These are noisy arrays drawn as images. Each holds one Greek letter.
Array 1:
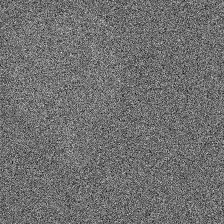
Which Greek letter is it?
phi
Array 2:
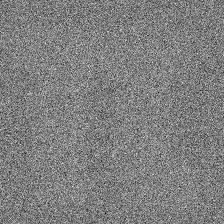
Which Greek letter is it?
pi
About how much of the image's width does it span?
nearly all
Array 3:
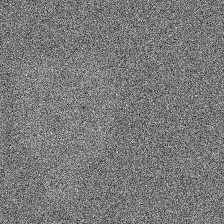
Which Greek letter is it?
phi
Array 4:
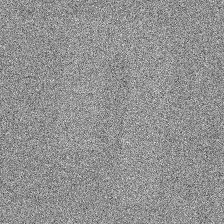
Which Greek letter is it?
eta
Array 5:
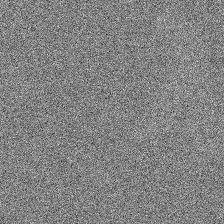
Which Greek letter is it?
lambda
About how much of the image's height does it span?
two thirds
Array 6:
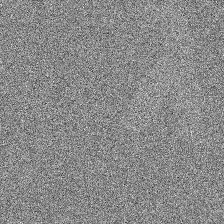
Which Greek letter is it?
lambda
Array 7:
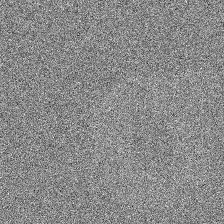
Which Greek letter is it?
sigma
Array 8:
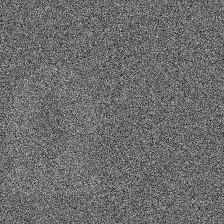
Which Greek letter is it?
omega
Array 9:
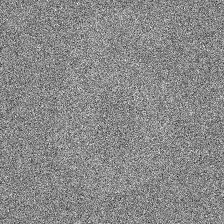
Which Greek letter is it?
delta
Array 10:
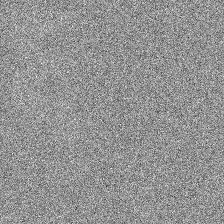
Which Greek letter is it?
xi
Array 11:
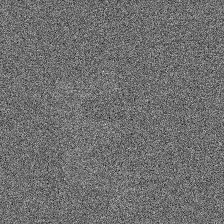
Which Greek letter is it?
xi
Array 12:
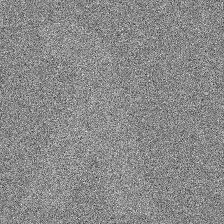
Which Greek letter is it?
lambda
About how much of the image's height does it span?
nearly all
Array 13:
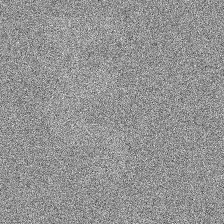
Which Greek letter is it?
xi
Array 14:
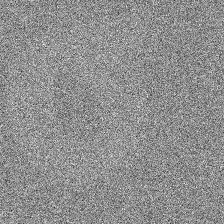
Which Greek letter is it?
sigma
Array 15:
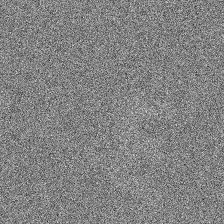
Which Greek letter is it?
xi
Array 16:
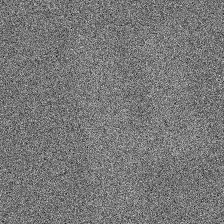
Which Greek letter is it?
mu
